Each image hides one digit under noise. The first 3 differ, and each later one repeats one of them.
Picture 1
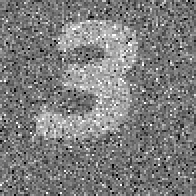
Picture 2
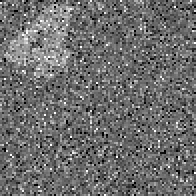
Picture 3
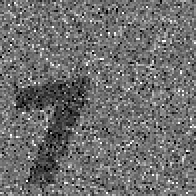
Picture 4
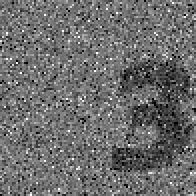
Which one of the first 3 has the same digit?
1
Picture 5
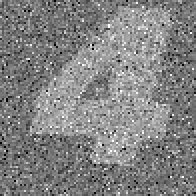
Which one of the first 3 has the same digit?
2
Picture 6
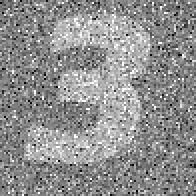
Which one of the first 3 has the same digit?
1
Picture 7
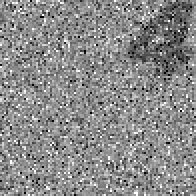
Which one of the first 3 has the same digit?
2
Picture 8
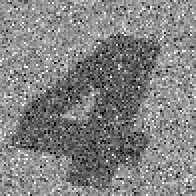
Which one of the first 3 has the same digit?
2
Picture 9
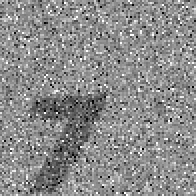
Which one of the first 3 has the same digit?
3
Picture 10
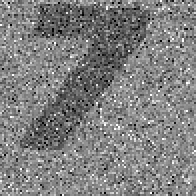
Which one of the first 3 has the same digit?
3
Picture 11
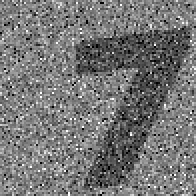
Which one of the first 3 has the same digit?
3
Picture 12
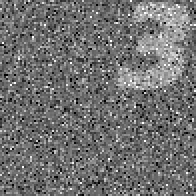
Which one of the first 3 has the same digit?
1
